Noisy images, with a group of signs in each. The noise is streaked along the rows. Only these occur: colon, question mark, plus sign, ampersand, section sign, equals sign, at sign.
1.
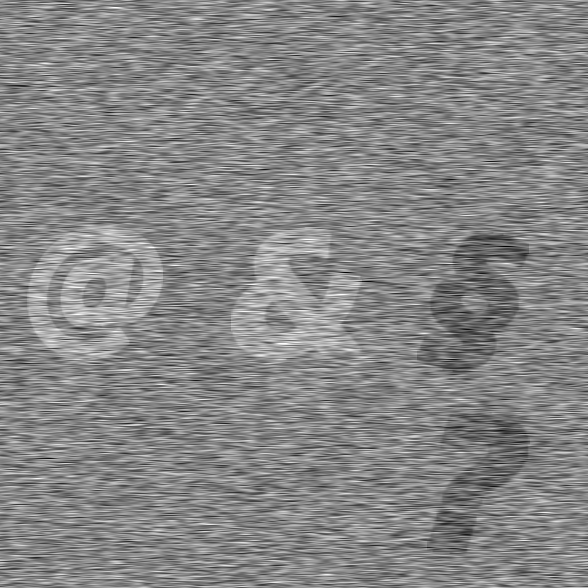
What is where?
middle left: light at sign; centre: light ampersand; middle right: dark section sign; bottom right: dark question mark
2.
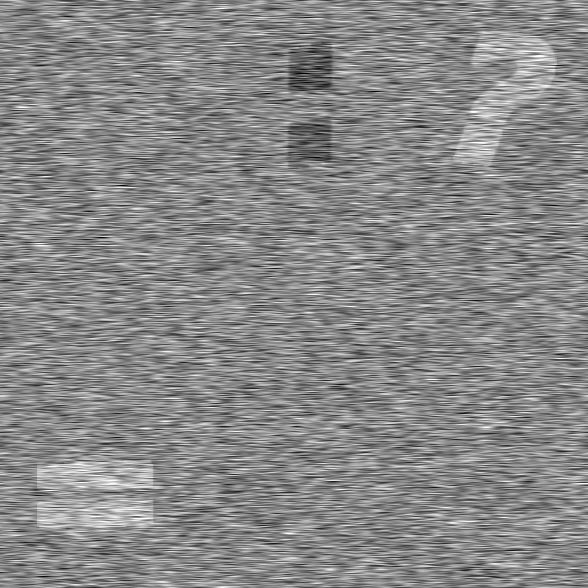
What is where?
top middle: dark colon; top right: light question mark; bottom left: light equals sign
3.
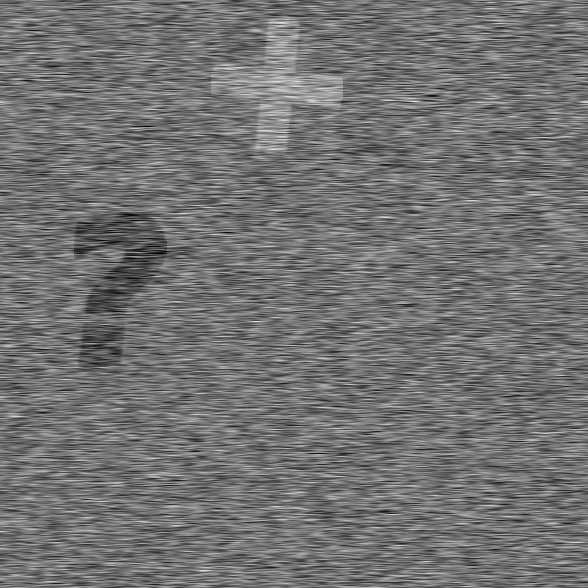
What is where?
top middle: light plus sign; middle left: dark question mark
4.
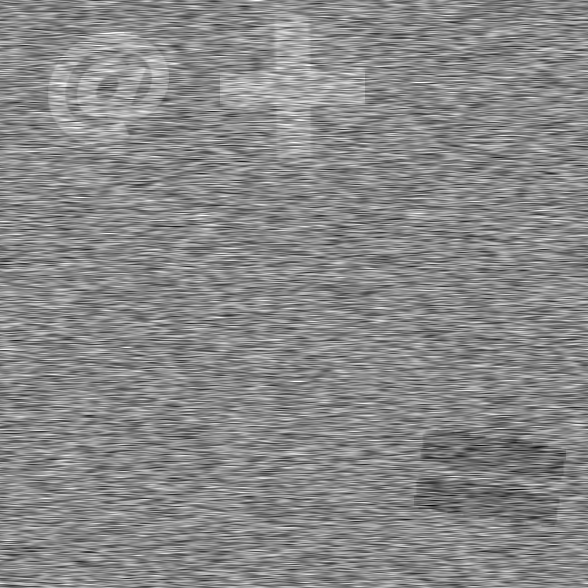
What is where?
top left: light at sign; top middle: light plus sign; bottom right: dark equals sign
